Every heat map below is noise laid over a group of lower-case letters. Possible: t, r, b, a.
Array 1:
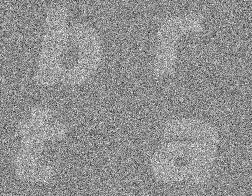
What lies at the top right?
r
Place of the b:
top left
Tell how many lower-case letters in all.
4
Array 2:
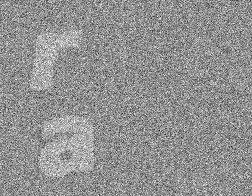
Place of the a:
bottom left
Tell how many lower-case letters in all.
2
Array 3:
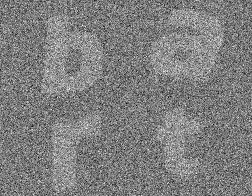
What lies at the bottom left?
r
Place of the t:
bottom right
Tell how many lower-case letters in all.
4
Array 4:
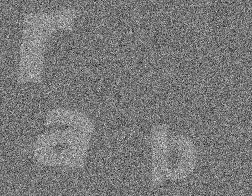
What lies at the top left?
r
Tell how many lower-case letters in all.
3
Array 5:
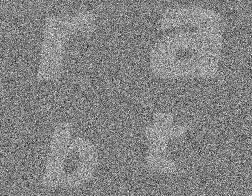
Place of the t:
bottom right
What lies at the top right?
a
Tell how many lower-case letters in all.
4
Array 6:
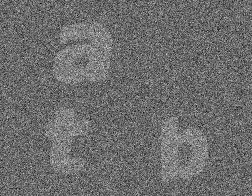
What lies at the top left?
a
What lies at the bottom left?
t
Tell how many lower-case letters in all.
3
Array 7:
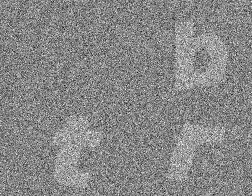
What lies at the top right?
b
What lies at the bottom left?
t
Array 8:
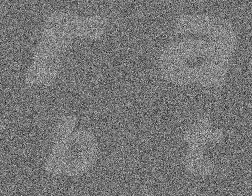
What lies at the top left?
r
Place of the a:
top right
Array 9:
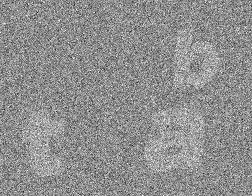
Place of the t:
bottom left
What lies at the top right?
b
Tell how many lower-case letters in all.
3
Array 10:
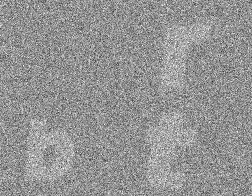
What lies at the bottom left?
b
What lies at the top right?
r
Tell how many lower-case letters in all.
3
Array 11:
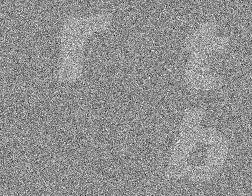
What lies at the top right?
t
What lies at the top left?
r
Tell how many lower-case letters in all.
3
